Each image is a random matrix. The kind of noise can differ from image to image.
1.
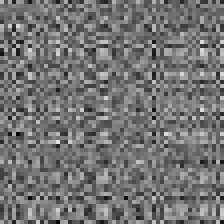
low rank plus noise
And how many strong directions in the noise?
one
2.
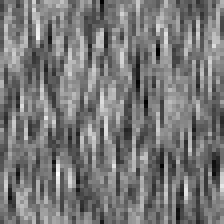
streaked along the columns
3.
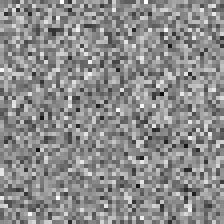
independent entries
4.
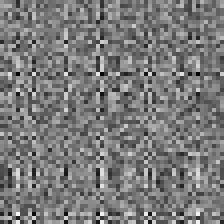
low rank plus noise
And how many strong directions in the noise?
one
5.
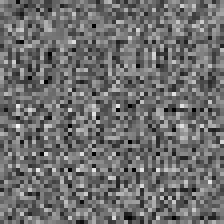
low rank plus noise
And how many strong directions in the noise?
five to eight
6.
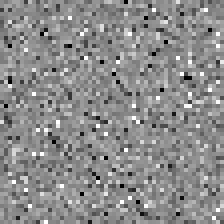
heavy tails
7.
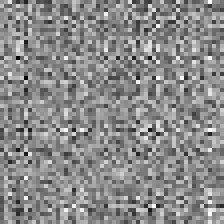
low rank plus noise
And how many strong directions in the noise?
three or four
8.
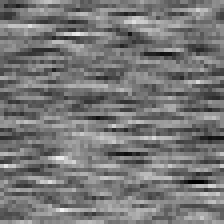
streaked along the rows
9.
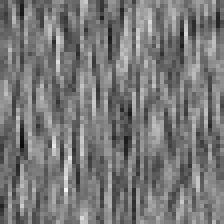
streaked along the columns
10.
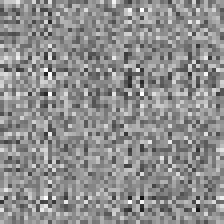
low rank plus noise
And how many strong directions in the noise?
two
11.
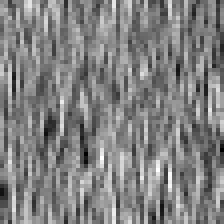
streaked along the columns
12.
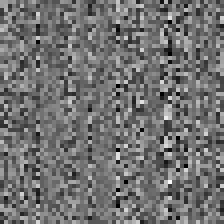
columns of uneven size
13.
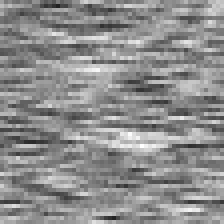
streaked along the rows
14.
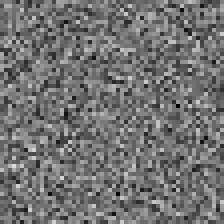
independent entries
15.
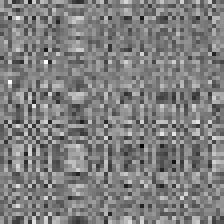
low rank plus noise
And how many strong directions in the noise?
one
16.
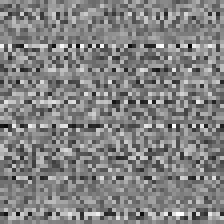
rows of uneven size
